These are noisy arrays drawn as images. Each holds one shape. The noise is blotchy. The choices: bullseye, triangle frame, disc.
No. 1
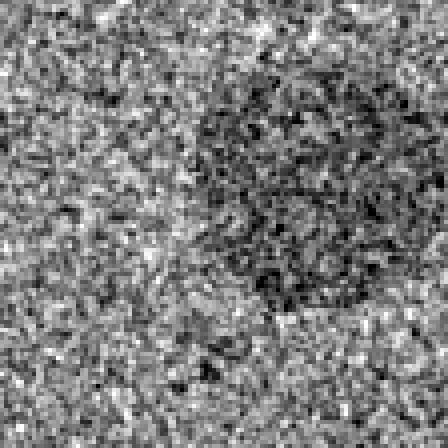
disc
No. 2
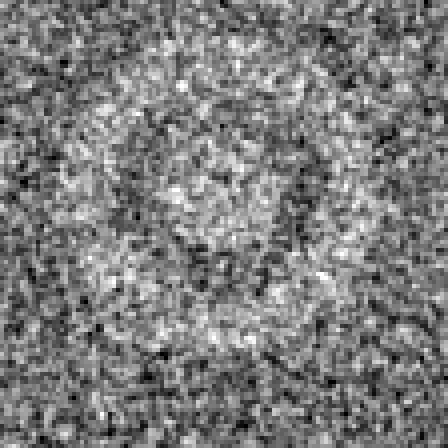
bullseye
